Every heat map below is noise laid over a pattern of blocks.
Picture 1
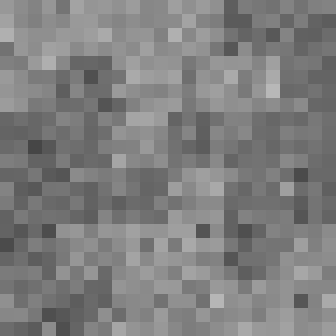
the same after a half turn
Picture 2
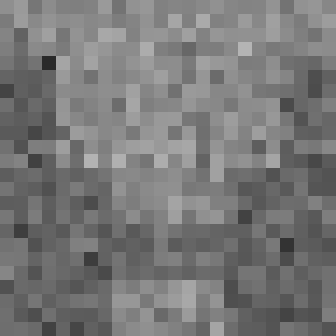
left and right mirror each other
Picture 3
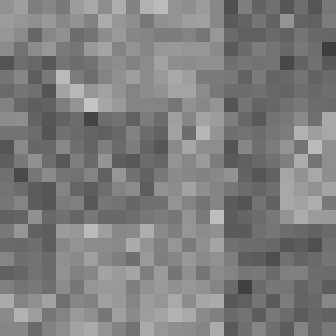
top and bottom mirror each other
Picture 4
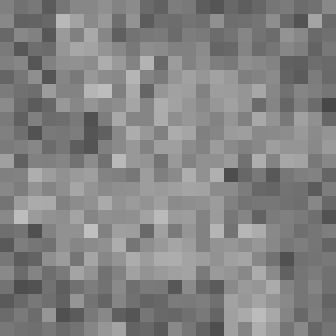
the same after a half turn
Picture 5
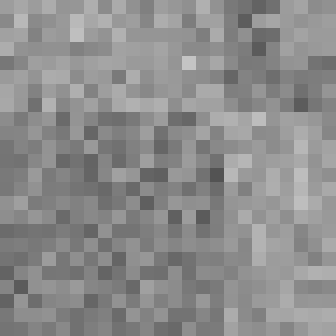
mirrored about the diagonal from the bottom left
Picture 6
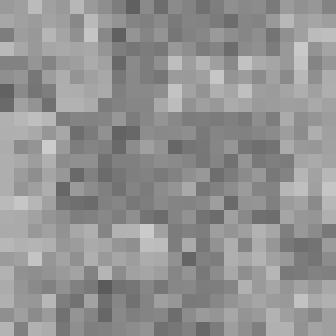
the same after a half turn
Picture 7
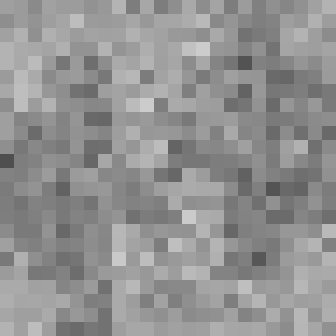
the same after a half turn
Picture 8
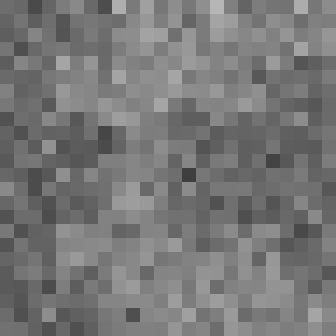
top and bottom mirror each other
